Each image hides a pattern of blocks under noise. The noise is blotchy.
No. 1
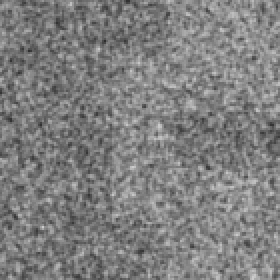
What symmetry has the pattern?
top and bottom mirror each other
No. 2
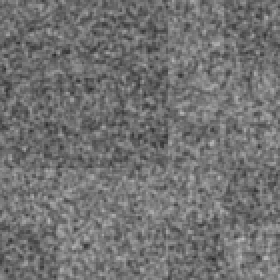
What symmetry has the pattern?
mirrored about the diagonal from the top left
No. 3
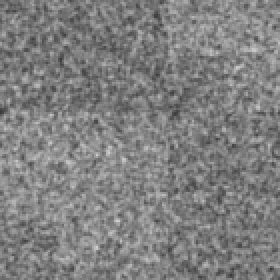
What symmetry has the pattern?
mirrored about the diagonal from the bottom left
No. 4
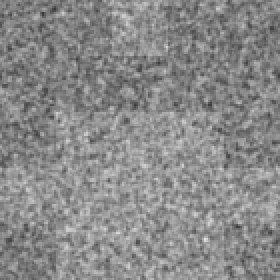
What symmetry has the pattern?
left and right mirror each other
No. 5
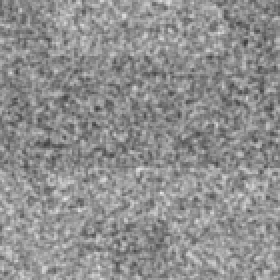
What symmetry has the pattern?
left and right mirror each other
